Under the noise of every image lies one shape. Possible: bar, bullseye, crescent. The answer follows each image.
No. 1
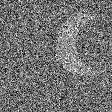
crescent
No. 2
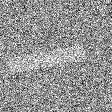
bar
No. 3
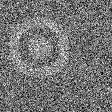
bullseye
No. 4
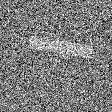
bar
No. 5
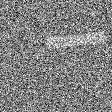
bar
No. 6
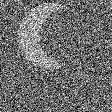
crescent
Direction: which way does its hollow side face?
right
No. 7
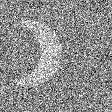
crescent
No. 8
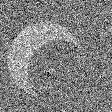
crescent
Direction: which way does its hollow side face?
down and right
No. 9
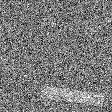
bar
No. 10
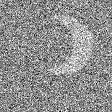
crescent
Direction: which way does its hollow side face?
left
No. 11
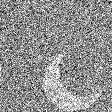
crescent
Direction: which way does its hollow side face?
up and right
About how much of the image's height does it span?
half
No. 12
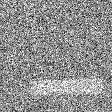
bar
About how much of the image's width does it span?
two thirds
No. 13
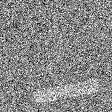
bar
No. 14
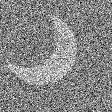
crescent
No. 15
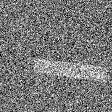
bar
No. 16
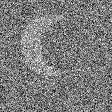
crescent
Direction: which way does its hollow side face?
right
